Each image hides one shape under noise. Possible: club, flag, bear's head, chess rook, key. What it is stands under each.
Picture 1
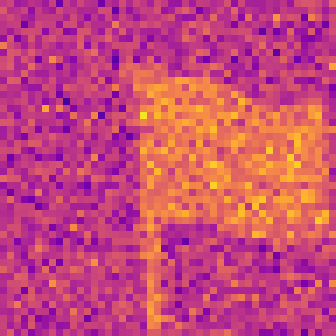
light flag
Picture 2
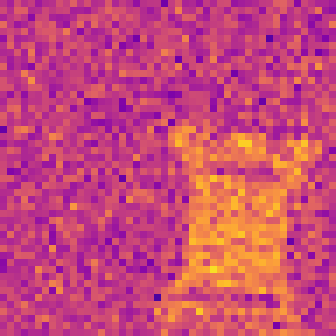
light chess rook
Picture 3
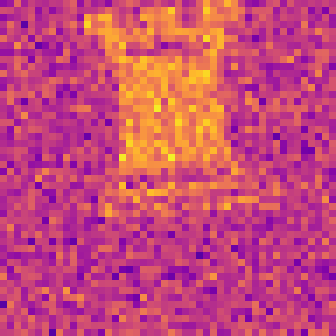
light chess rook
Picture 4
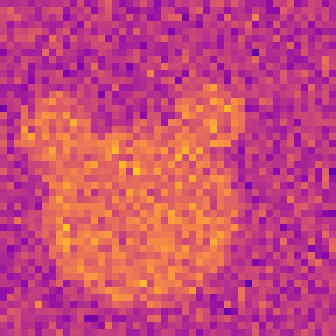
light bear's head
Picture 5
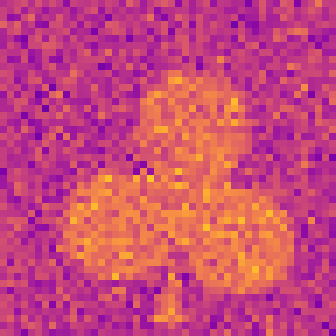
light club
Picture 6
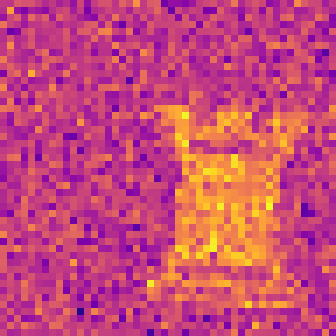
light chess rook
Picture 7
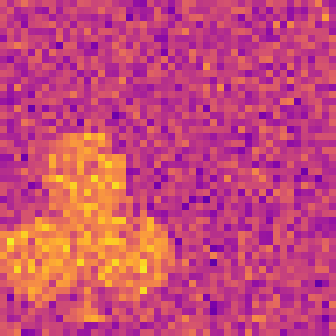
light club
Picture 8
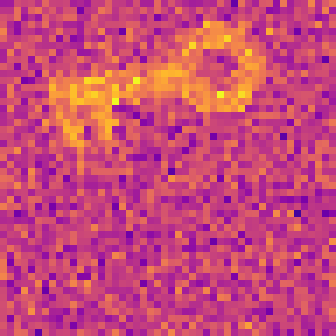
light key
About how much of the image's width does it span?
two thirds
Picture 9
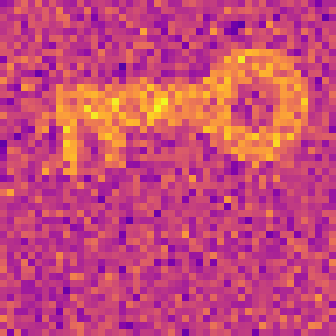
light key
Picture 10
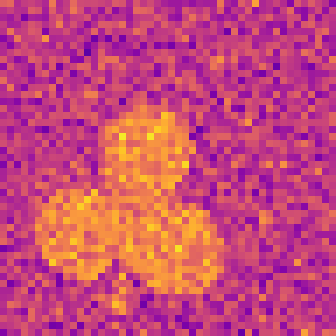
light club
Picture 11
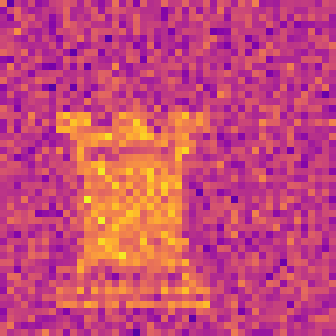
light chess rook
